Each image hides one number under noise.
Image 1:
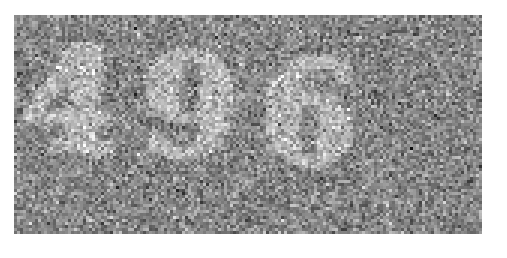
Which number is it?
496
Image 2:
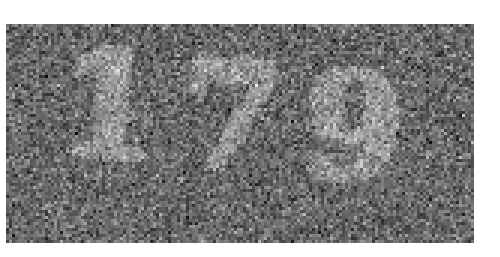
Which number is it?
179
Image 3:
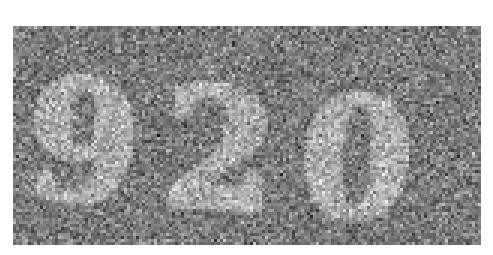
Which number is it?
920
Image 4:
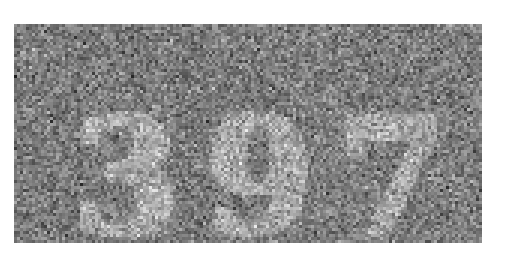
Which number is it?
397
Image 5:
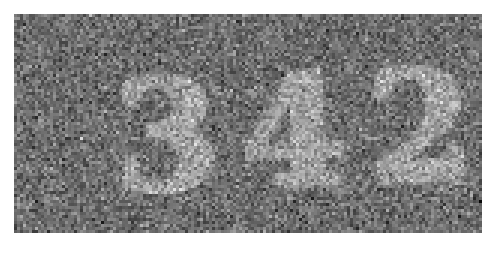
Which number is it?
342
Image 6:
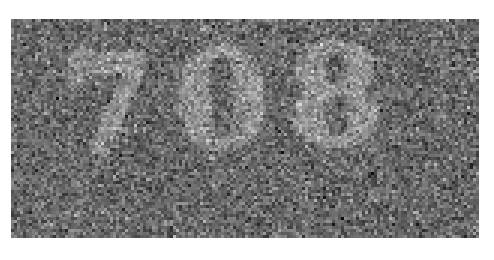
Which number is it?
708
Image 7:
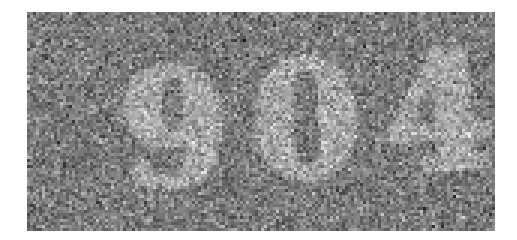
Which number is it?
904
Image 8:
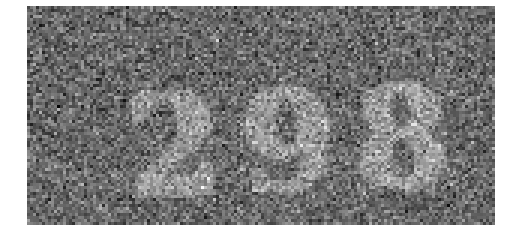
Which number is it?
298
